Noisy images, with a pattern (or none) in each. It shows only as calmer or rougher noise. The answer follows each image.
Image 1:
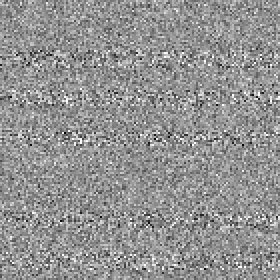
bands of rows
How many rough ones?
5
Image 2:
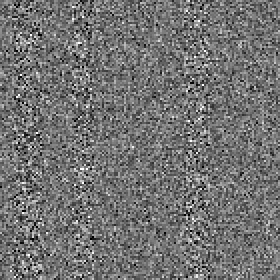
bands of columns
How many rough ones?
3
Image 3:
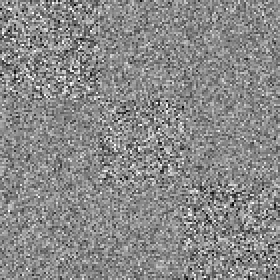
blocks along the diagonal
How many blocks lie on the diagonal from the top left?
3
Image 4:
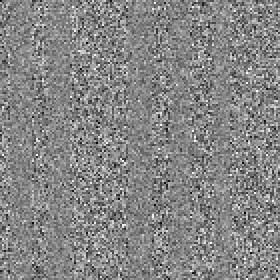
bands of columns
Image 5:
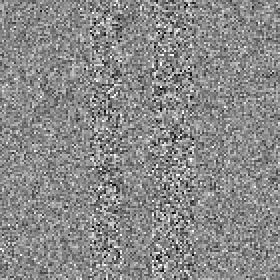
bands of columns
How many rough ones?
2
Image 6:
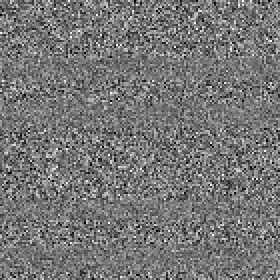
bands of rows
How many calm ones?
4
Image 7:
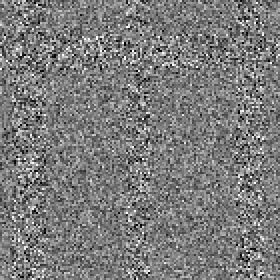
bands of rows crossing bands of columns
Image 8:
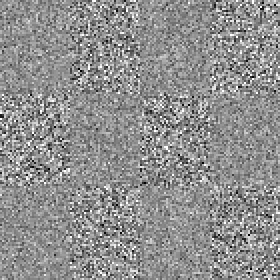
a checkerboard
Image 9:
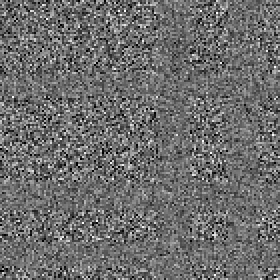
bands of rows crossing bands of columns
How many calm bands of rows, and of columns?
3 and 2
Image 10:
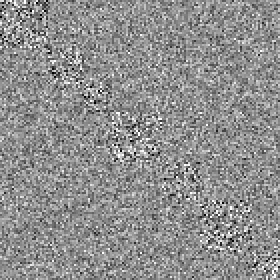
blocks along the diagonal
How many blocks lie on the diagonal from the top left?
7
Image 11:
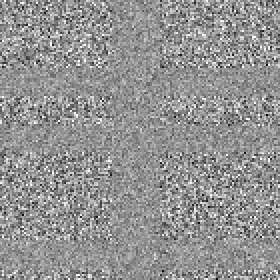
bands of rows crossing bands of columns
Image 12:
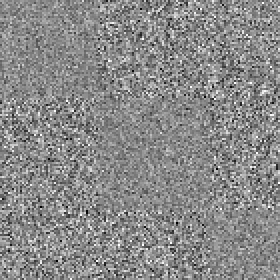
blocks along the diagonal
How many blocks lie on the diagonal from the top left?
3
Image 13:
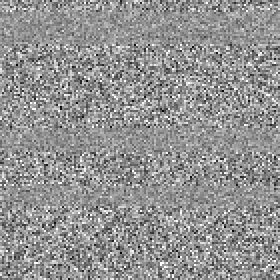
bands of rows
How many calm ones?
3
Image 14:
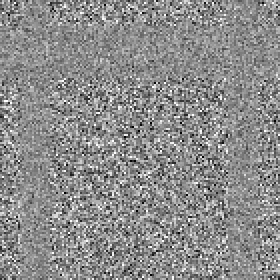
bands of rows crossing bands of columns
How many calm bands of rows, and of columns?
1 and 2
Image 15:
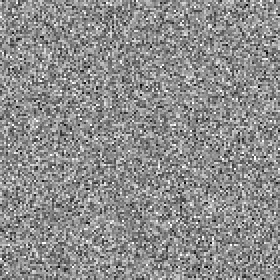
only noise
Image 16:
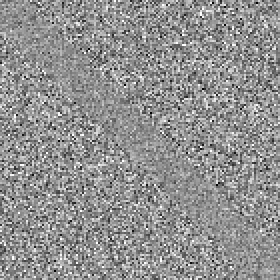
a diagonal band
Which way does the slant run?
top left to bottom right
